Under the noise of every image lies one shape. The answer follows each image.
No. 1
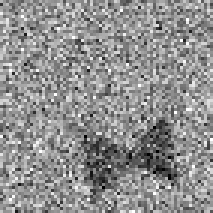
bow tie
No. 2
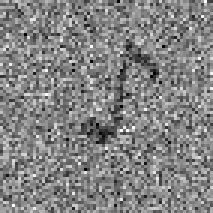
musical note
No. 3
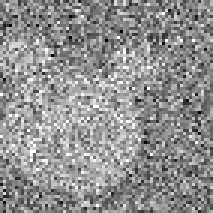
bear's head
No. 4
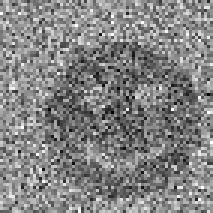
smiling face
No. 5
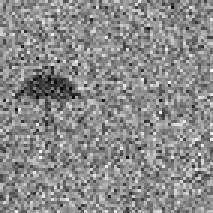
umbrella
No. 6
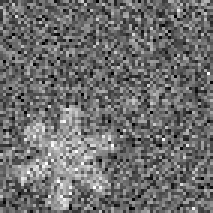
asterisk
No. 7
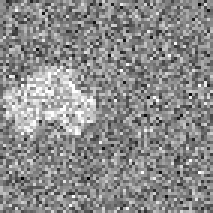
car
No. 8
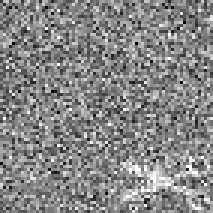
pair of scissors
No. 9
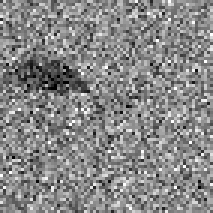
umbrella
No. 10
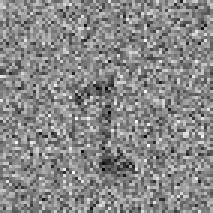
musical note
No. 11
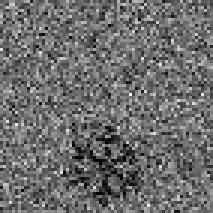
snowflake
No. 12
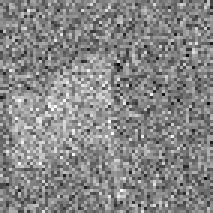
flag
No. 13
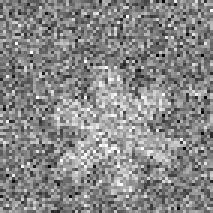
asterisk
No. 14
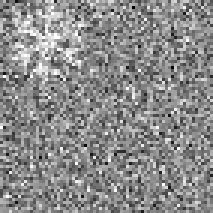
snowflake
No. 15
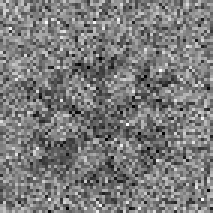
snowflake
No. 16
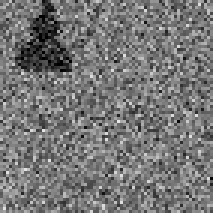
chess pawn
